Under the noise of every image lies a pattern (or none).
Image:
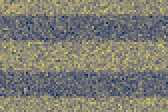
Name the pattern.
horizontal stripes
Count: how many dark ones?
2
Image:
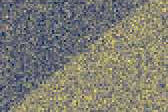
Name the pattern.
a sharp edge
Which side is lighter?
bottom right
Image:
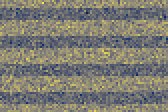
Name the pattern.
horizontal stripes
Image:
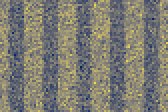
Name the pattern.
vertical stripes
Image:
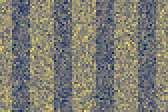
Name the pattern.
vertical stripes
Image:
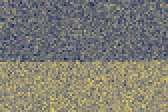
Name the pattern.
a sharp edge
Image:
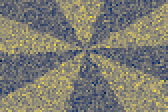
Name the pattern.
spokes from one point
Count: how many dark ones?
5
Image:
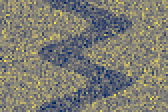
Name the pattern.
a wavy band
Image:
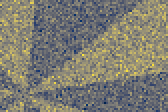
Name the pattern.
spokes from one point
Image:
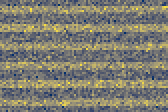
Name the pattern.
horizontal stripes
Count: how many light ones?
6
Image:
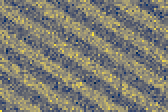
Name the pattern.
diagonal stripes
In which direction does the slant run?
top left to bottom right
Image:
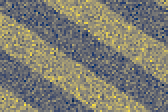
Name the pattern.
diagonal stripes
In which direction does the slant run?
top left to bottom right
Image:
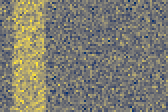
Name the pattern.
one vertical stripe
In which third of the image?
left
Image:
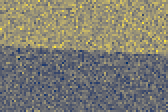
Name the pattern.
a sharp edge
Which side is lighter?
top
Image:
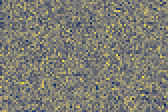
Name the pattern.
only noise
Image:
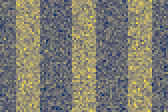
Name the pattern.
vertical stripes
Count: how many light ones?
3
